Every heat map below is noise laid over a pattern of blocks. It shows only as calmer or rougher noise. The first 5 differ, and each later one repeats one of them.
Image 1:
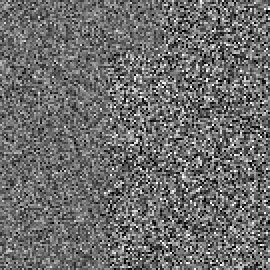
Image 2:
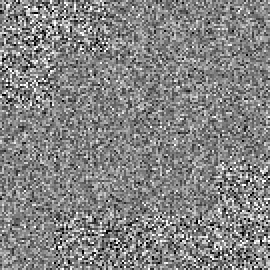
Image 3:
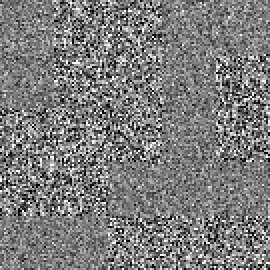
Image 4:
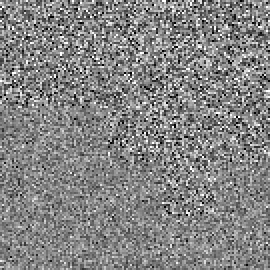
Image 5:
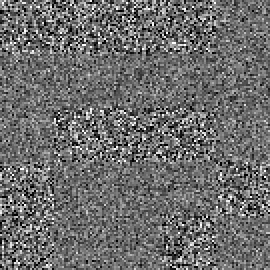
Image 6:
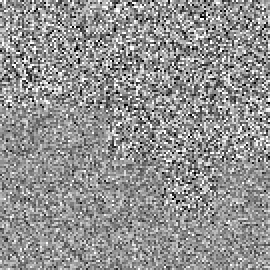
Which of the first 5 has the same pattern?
4
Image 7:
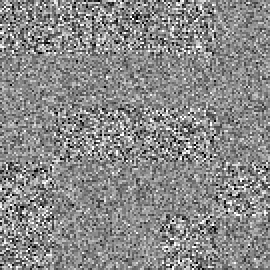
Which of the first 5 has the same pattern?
5
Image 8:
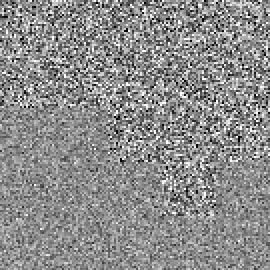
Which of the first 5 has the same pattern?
4
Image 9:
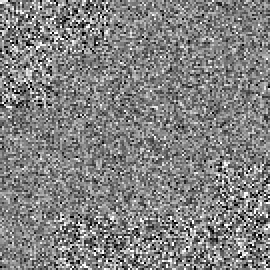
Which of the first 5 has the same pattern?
2
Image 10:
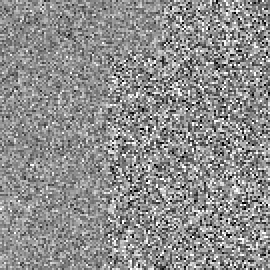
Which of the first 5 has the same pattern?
1
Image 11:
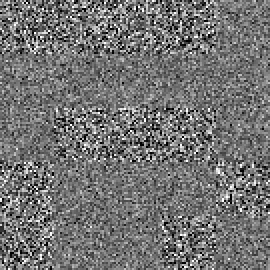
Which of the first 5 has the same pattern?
5
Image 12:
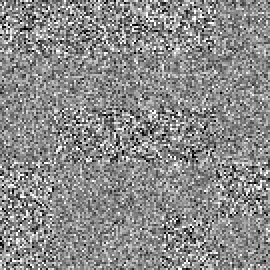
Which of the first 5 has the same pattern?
5
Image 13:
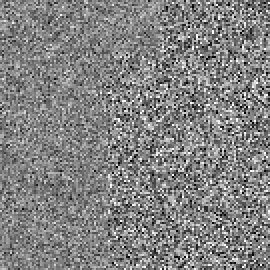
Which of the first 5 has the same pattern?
1
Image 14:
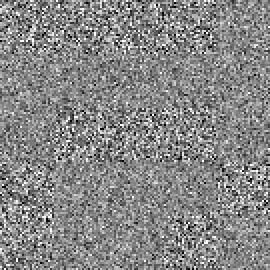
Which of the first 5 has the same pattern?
5
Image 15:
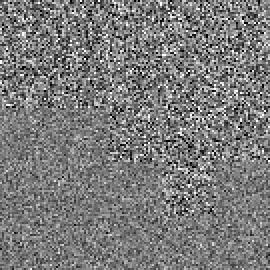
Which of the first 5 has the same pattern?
4
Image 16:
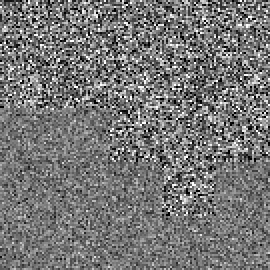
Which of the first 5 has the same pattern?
4
